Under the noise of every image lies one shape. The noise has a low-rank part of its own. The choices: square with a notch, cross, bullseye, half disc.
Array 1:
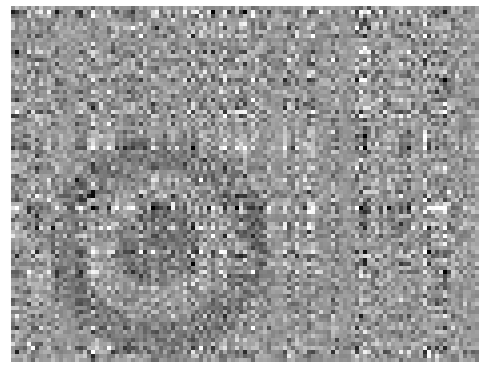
dark bullseye
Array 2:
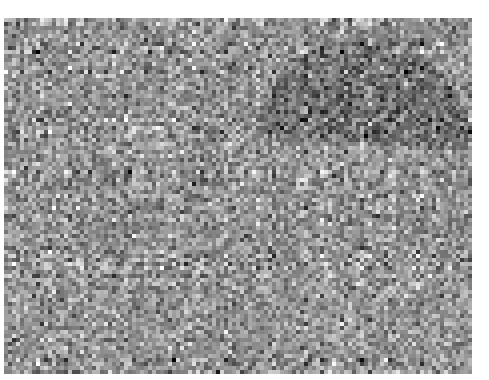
dark half disc, top right
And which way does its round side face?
up
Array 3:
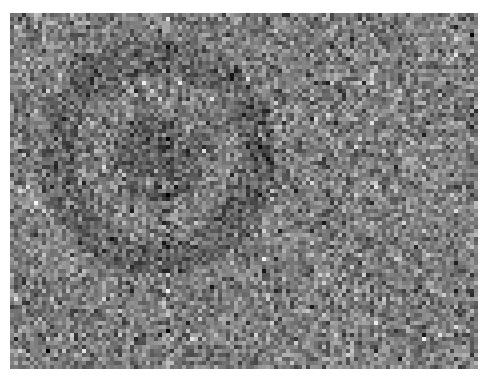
dark bullseye
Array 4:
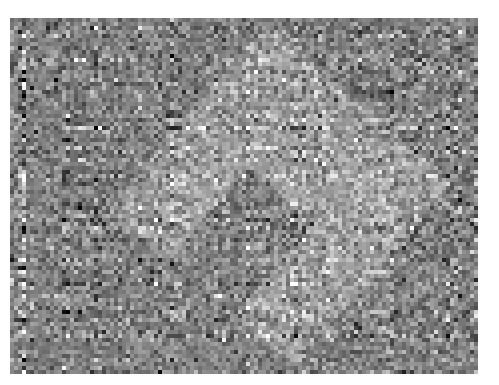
light square with a notch
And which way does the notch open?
down and left
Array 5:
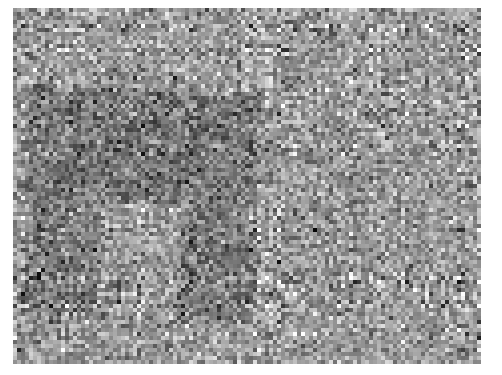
dark square with a notch
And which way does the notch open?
down
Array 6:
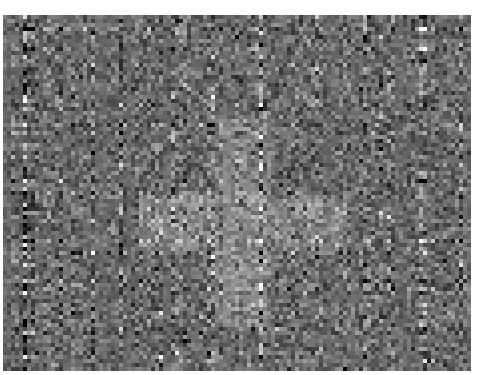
light cross
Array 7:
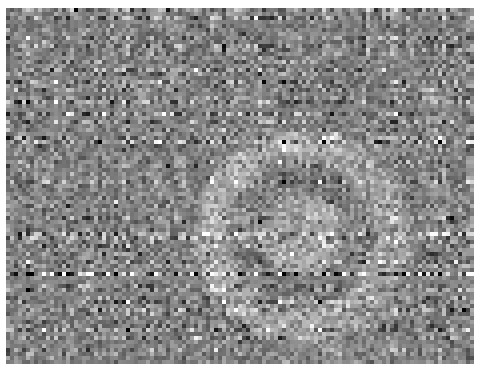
light bullseye
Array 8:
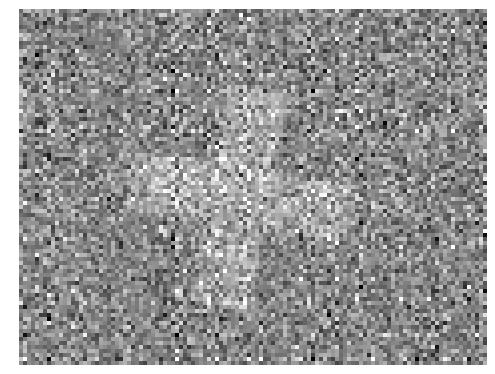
light cross
